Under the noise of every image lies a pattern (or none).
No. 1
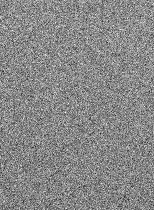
a smooth slope
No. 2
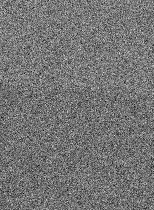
a sharp edge
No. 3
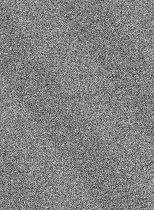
diagonal stripes
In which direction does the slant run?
top left to bottom right
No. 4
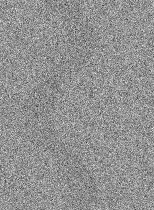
a wavy band
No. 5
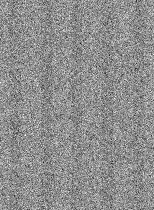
vertical stripes
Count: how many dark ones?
5
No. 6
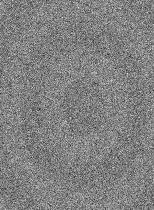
rings round one point
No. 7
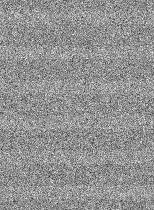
horizontal stripes
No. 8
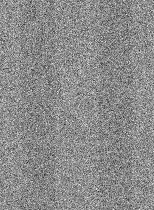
vertical stripes
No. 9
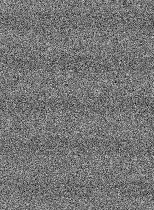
horizontal stripes
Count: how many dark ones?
5
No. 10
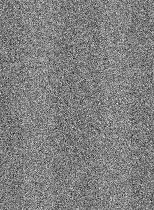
vertical stripes
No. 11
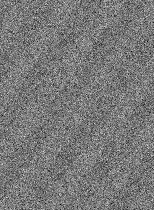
diagonal stripes
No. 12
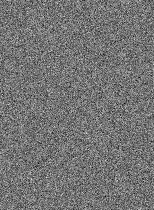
only noise
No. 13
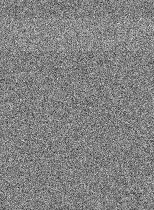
one horizontal stripe
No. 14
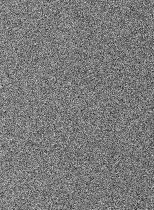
a smooth slope
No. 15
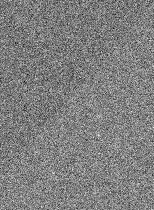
a sharp edge
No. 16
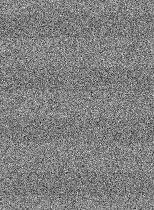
horizontal stripes
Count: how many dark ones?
4
